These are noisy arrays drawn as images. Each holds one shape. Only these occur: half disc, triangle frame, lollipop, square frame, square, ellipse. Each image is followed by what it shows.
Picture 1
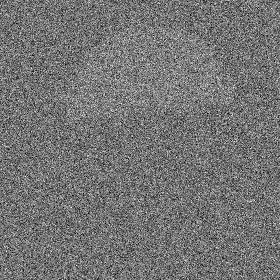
half disc
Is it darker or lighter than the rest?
lighter
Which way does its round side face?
up
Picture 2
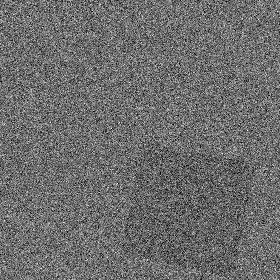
square
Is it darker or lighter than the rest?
darker
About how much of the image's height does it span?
half
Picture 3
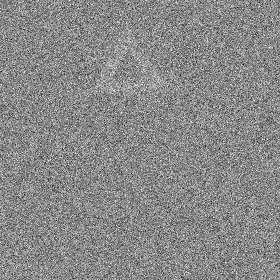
triangle frame
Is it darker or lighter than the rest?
lighter
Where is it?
top middle
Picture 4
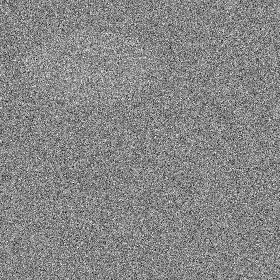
ellipse
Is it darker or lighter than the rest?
lighter
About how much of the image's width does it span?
half
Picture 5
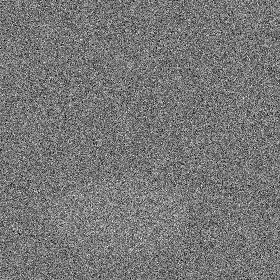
ellipse
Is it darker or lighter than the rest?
lighter
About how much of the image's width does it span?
half
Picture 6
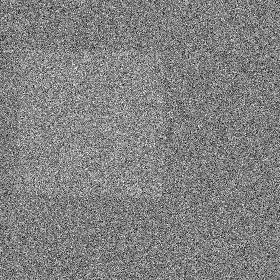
square
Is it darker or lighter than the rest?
lighter
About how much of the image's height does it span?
half
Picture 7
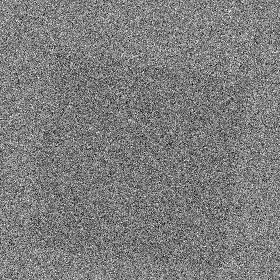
square
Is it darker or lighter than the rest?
darker
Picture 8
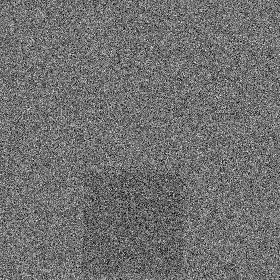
square
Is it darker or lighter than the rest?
darker
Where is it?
bottom middle
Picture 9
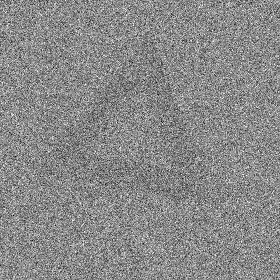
triangle frame
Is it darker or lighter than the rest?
darker
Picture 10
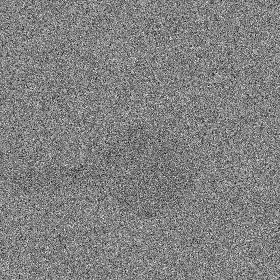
lollipop
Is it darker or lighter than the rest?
darker
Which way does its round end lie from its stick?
right
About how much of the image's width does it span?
two thirds
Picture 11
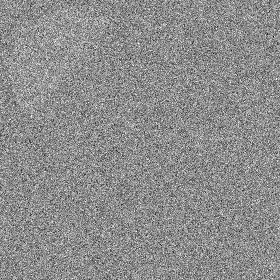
half disc
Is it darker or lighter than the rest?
lighter
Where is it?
top left
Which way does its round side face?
up and left
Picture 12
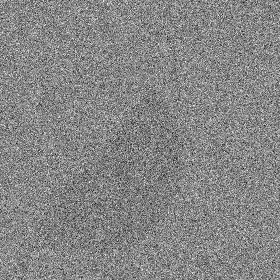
half disc
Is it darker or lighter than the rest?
darker
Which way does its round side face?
down and right
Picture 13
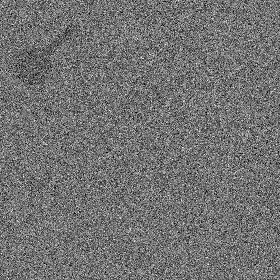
lollipop
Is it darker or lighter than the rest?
darker
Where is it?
top left
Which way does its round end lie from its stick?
down and left
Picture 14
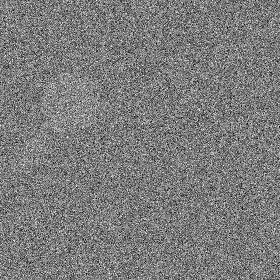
lollipop
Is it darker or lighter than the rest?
lighter
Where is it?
middle left
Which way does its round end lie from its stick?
up and right
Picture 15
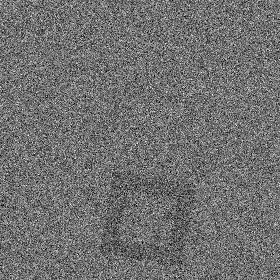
square frame
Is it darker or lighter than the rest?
darker
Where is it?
bottom middle
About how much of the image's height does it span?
a third
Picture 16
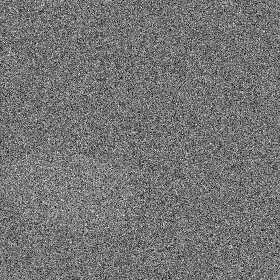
ellipse
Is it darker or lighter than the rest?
lighter
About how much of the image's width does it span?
half
